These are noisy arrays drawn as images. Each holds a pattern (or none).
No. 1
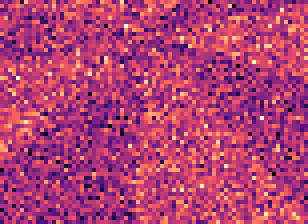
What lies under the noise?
spokes from one point
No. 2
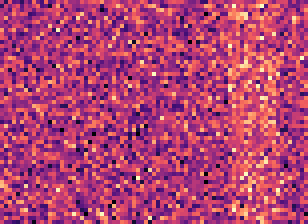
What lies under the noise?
one vertical stripe
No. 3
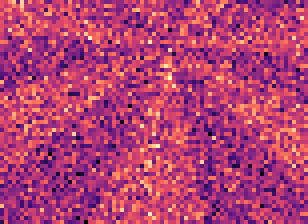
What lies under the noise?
spokes from one point
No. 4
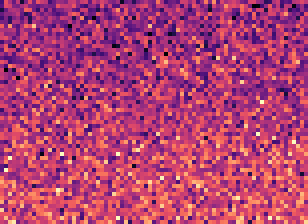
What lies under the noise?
a smooth slope
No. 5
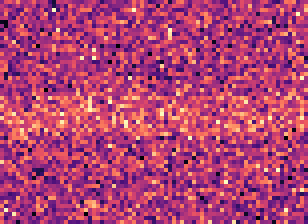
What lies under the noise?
one horizontal stripe
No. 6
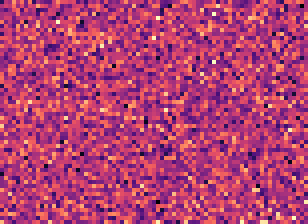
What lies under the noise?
only noise
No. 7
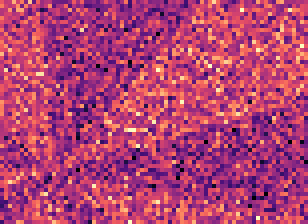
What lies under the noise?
spokes from one point
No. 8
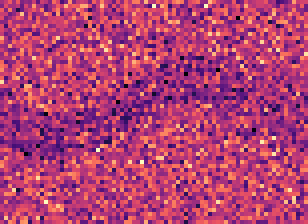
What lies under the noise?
a wavy band
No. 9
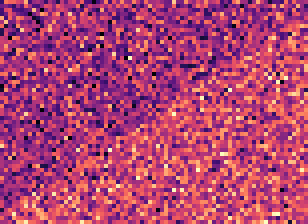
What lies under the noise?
a sharp edge
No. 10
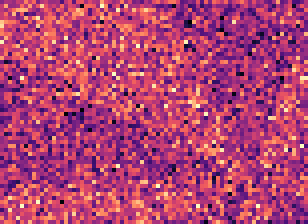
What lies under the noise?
spokes from one point
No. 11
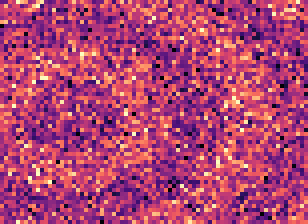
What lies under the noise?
rings round one point
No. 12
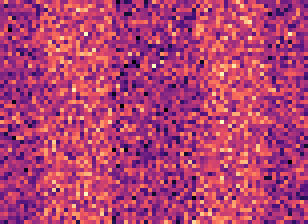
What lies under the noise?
vertical stripes
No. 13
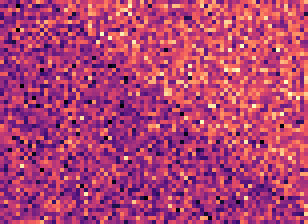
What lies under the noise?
a sharp edge
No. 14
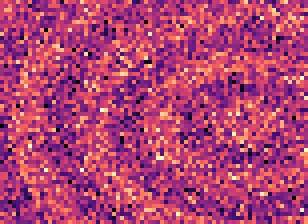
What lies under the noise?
rings round one point
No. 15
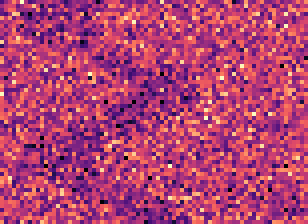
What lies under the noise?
a wavy band
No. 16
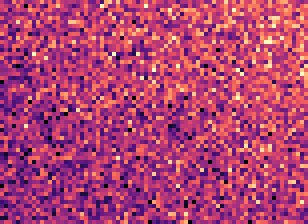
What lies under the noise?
a smooth slope
